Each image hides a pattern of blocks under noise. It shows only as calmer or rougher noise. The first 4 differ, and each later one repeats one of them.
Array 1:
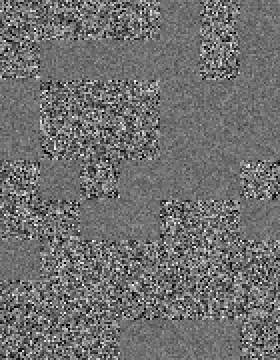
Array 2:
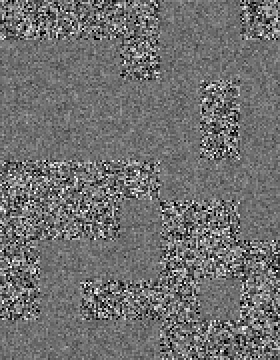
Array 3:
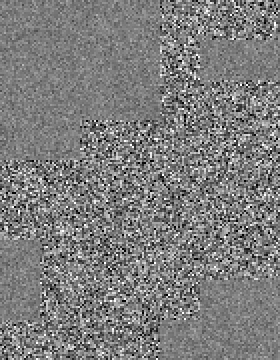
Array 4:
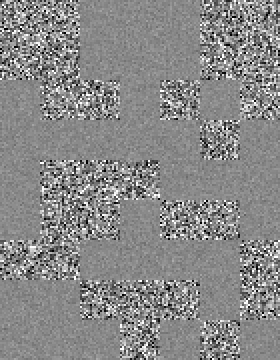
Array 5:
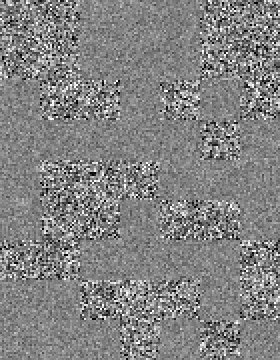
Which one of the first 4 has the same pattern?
4
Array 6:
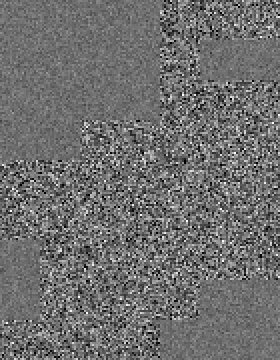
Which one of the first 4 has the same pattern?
3
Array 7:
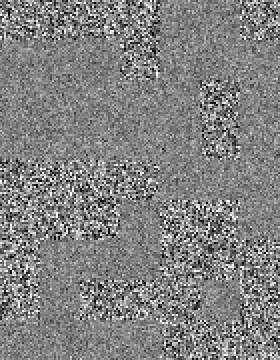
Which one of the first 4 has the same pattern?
2
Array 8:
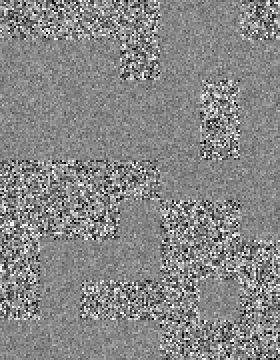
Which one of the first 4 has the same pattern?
2
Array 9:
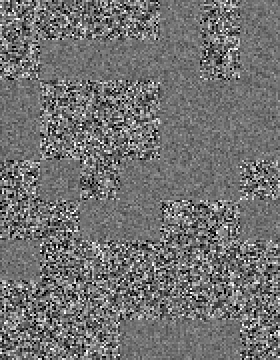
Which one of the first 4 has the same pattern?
1
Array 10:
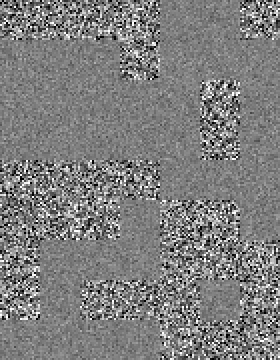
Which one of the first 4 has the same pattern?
2
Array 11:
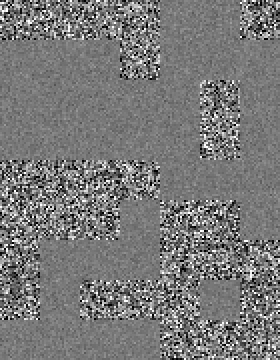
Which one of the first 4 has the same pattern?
2
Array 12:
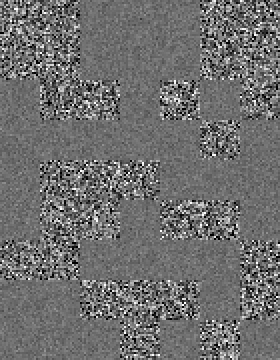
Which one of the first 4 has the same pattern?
4
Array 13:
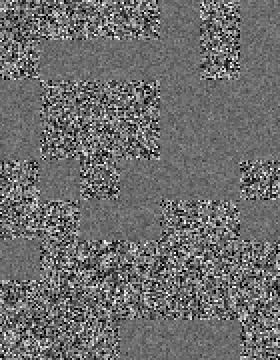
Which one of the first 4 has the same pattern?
1
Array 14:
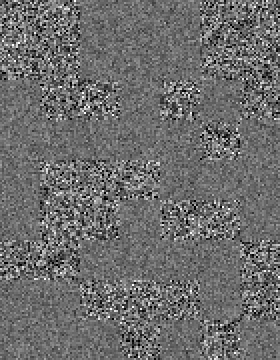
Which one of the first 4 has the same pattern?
4
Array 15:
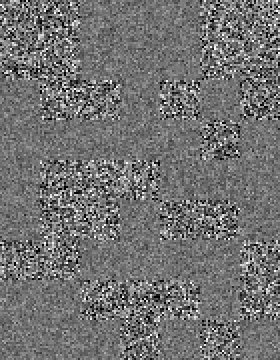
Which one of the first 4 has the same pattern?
4
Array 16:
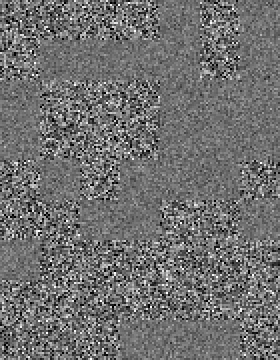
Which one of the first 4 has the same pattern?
1
